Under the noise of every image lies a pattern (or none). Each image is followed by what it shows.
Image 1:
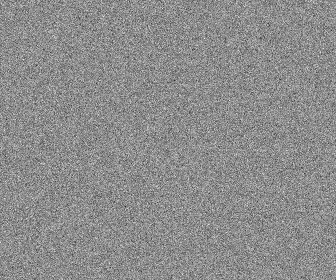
only noise
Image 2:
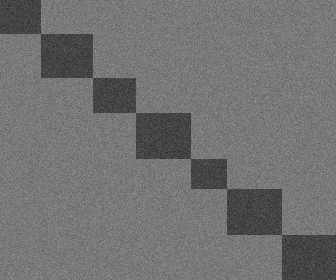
blocks along the diagonal
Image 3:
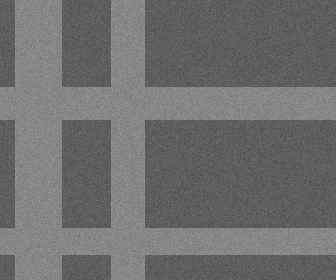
bands of rows crossing bands of columns
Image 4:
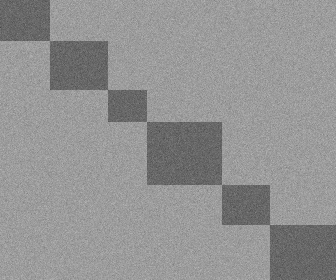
blocks along the diagonal
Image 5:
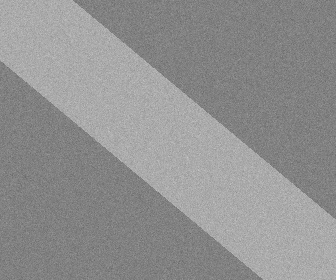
a diagonal band
